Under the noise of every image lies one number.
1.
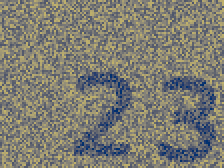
23
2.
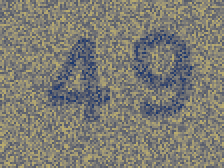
49
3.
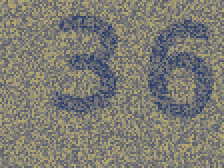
36
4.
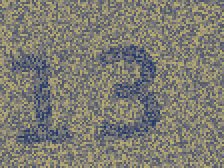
13
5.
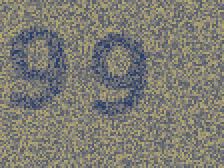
99
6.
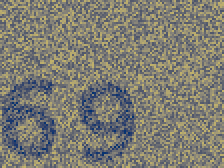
69
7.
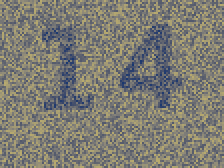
14
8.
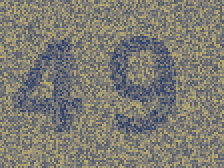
49
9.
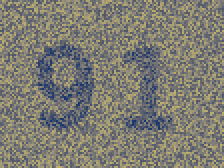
91
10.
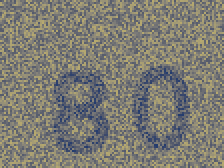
80
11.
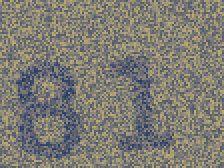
81
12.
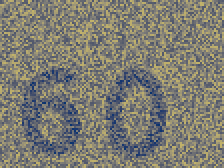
60
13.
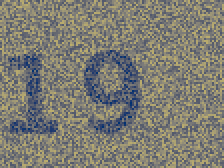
19
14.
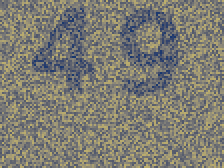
49
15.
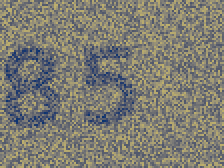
85
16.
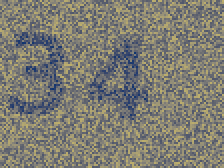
34
